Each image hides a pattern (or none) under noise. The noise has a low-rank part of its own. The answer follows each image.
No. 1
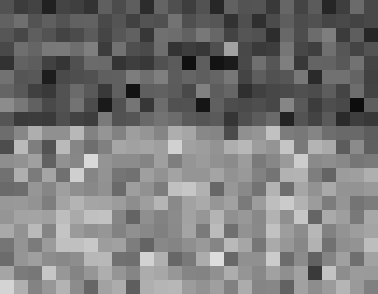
a sharp edge
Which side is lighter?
bottom
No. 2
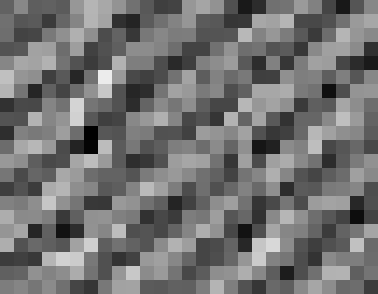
diagonal stripes
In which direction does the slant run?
bottom left to top right
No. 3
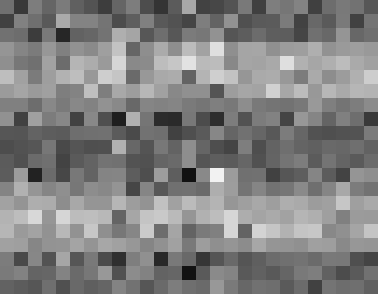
horizontal stripes
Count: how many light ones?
2
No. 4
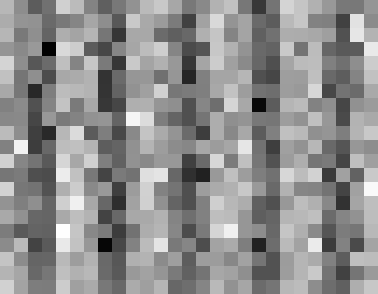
vertical stripes
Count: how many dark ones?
5
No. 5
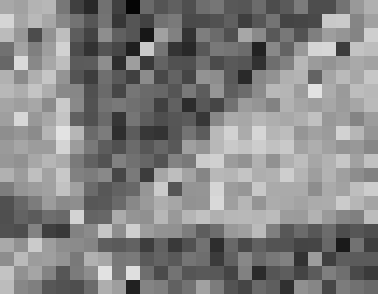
spokes from one point
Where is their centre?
bottom left
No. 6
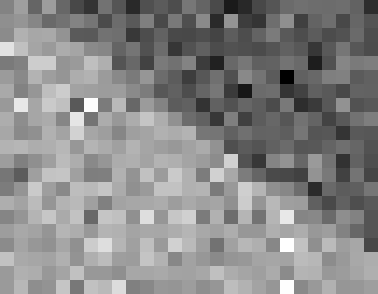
a sharp edge
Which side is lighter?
bottom left
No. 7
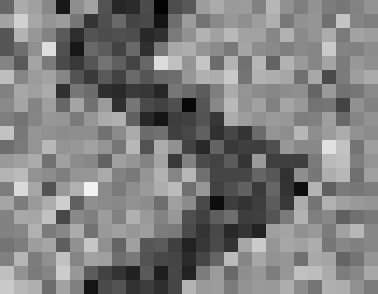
a wavy band
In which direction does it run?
top to bottom
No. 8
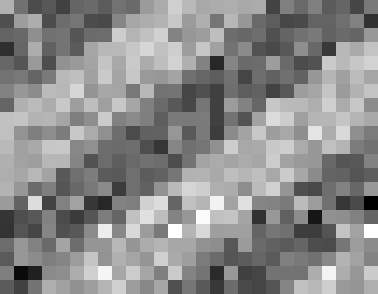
diagonal stripes
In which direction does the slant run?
bottom left to top right
